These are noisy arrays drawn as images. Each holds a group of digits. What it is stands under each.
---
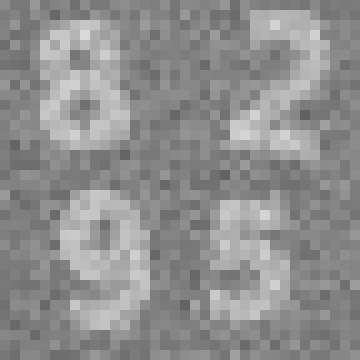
top left: 8; top right: 2; bottom left: 9; bottom right: 5
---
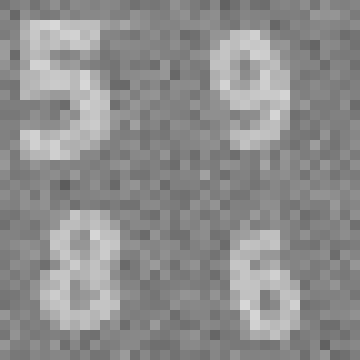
top left: 5; top right: 9; bottom left: 8; bottom right: 6
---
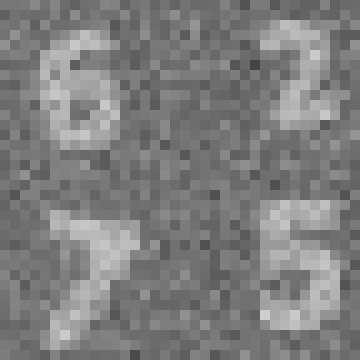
top left: 6; top right: 2; bottom left: 7; bottom right: 5
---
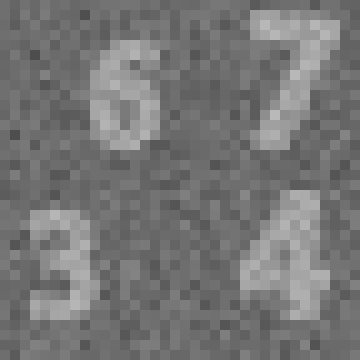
top left: 6; top right: 7; bottom left: 3; bottom right: 4
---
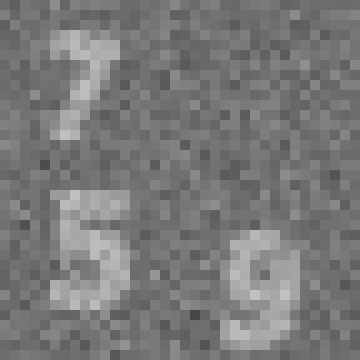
top left: 7; bottom left: 5; bottom right: 9
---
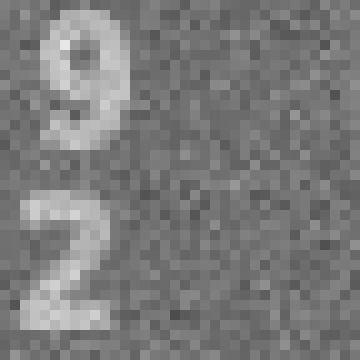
top left: 9; bottom left: 2
